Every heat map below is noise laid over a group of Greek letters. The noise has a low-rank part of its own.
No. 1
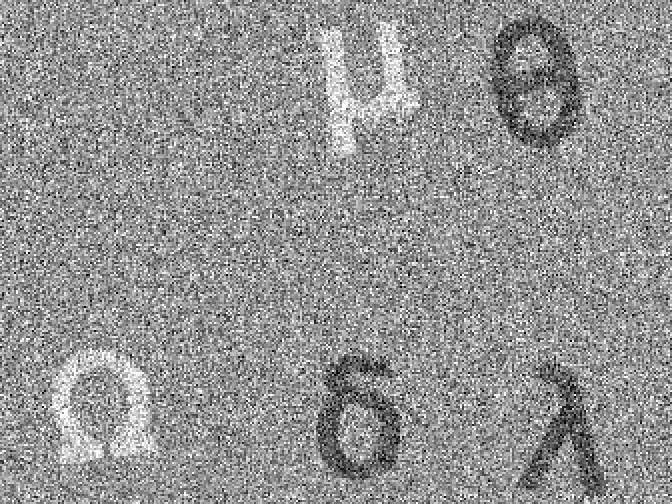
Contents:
top middle: light mu; top right: dark theta; bottom left: light omega; bottom middle: dark delta; bottom right: dark lambda
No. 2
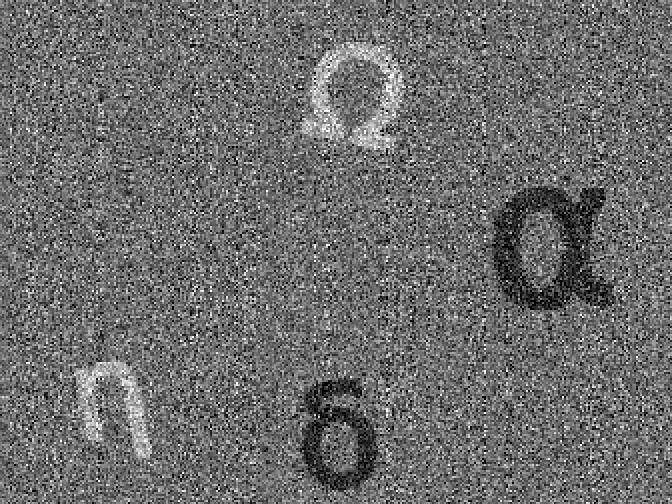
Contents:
top middle: light omega; middle right: dark alpha; bottom left: light eta; bottom middle: dark delta
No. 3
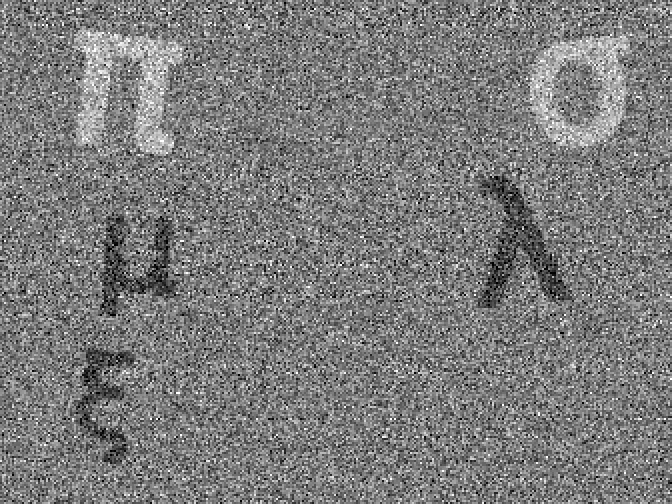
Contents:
top left: light pi; top right: light sigma; middle left: dark mu; middle right: dark lambda; bottom left: dark xi
